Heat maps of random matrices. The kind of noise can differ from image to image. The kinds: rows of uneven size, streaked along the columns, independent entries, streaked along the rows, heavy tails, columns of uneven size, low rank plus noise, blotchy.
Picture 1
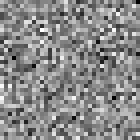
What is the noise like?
independent entries
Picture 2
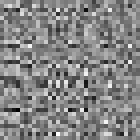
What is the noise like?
low rank plus noise
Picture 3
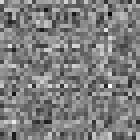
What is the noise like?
low rank plus noise
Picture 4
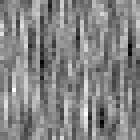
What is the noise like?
streaked along the columns
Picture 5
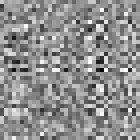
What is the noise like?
low rank plus noise
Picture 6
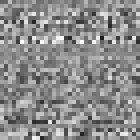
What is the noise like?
rows of uneven size
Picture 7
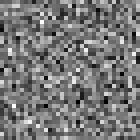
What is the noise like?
independent entries
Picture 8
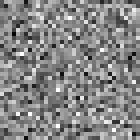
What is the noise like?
independent entries
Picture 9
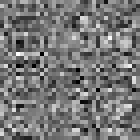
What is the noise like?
low rank plus noise
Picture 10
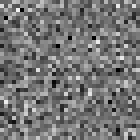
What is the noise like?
independent entries
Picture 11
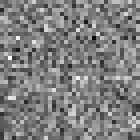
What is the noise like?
independent entries
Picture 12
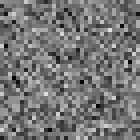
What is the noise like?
independent entries
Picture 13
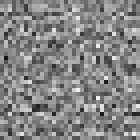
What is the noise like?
low rank plus noise
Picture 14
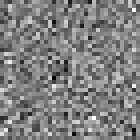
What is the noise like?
low rank plus noise
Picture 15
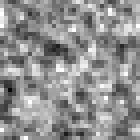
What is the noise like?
blotchy
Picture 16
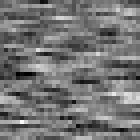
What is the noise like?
streaked along the rows
